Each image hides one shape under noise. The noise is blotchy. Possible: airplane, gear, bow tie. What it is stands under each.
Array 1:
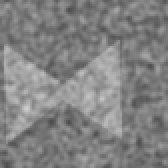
light bow tie
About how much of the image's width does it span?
two thirds
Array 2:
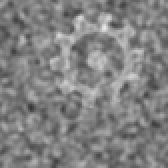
light gear
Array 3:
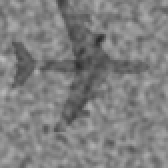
dark airplane
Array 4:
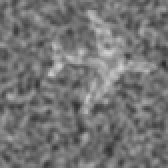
light airplane
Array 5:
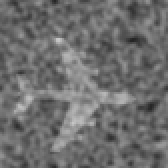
light airplane
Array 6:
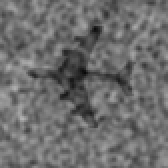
dark airplane
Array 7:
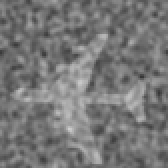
light airplane
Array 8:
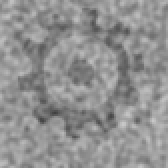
dark gear
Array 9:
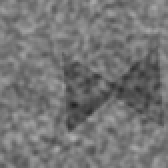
dark bow tie
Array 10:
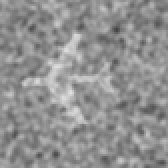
light airplane
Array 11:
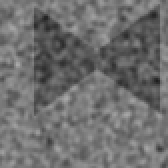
dark bow tie
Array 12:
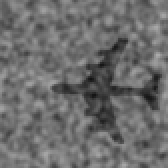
dark airplane
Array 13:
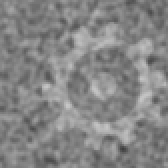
light gear
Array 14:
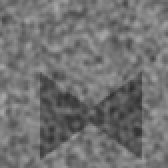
dark bow tie
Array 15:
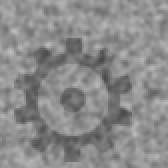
dark gear
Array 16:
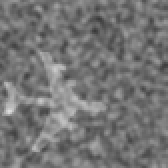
light airplane
